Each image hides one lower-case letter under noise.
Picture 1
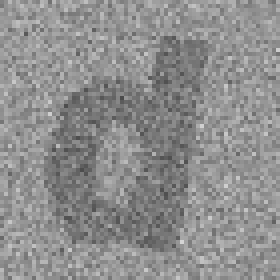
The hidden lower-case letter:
d
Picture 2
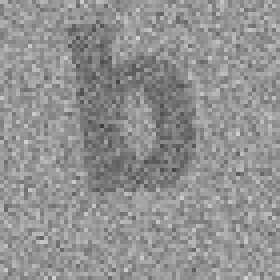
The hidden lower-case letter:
b
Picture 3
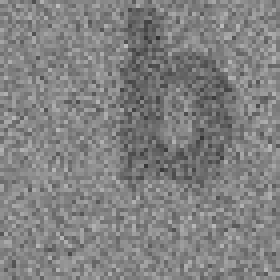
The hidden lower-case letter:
b
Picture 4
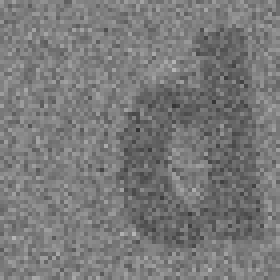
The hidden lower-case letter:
d
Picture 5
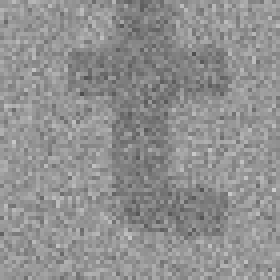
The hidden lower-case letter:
t
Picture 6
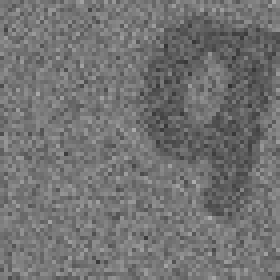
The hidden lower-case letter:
q
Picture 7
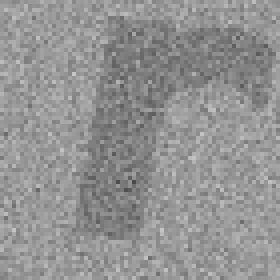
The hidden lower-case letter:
r
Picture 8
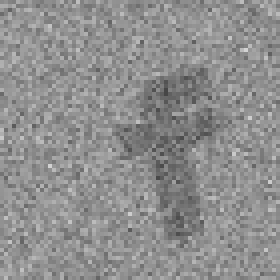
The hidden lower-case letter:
f
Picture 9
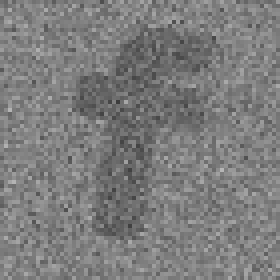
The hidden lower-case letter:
f
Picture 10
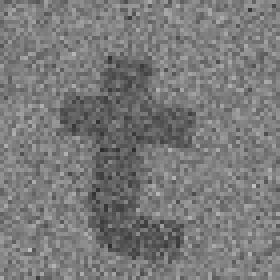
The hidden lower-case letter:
t
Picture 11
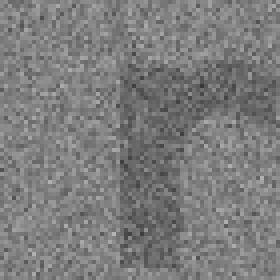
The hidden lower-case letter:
r
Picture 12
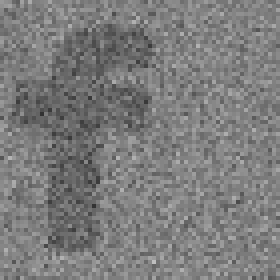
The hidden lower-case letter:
f
